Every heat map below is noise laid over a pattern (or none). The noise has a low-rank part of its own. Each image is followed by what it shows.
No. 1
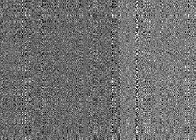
a sharp edge
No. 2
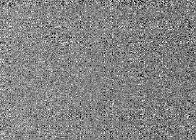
a smooth slope
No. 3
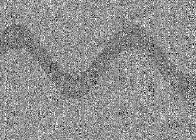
a wavy band
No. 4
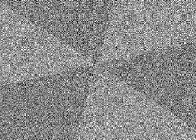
spokes from one point
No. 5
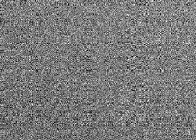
a smooth slope
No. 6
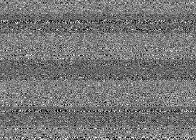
horizontal stripes
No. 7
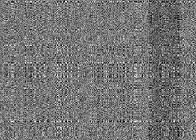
one vertical stripe
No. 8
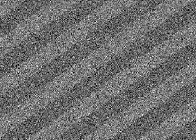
diagonal stripes
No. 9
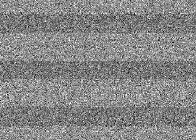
horizontal stripes
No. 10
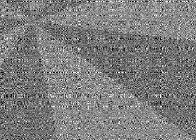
spokes from one point
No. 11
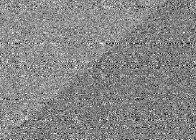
a sharp edge
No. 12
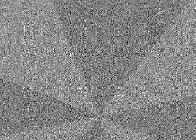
spokes from one point
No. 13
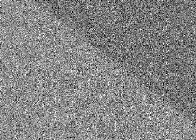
a sharp edge
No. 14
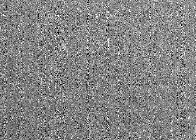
a smooth slope
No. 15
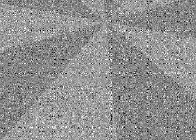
spokes from one point
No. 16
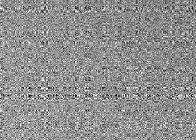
a smooth slope
